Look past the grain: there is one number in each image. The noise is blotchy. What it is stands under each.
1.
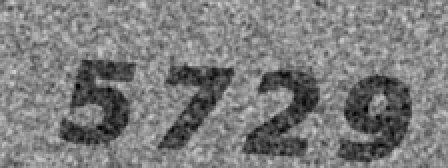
5729
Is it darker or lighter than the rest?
darker
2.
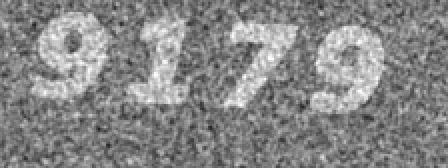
9179
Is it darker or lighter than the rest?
lighter
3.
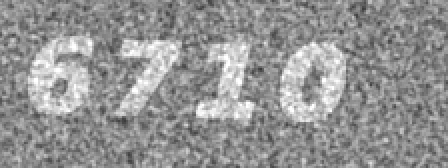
6710
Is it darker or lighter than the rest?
lighter
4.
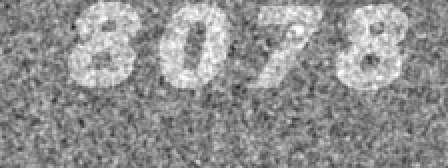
8078
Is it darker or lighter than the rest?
lighter
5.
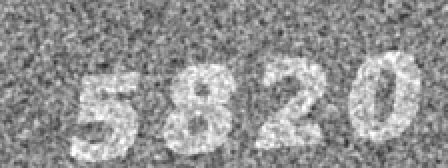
5820
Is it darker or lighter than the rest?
lighter
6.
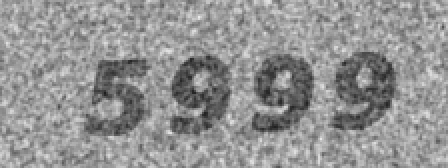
5999
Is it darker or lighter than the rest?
darker
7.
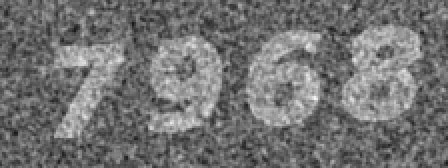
7968
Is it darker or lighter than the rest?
lighter
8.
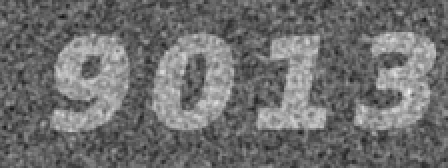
9013
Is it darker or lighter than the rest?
lighter
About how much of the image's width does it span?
nearly all
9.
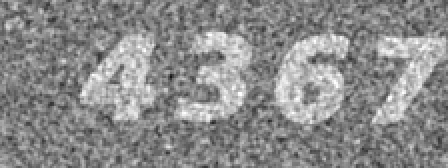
4367
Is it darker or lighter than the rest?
lighter
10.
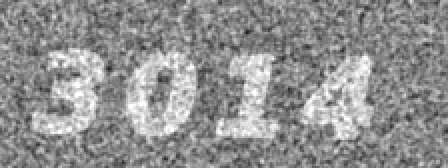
3014
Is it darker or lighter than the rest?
lighter
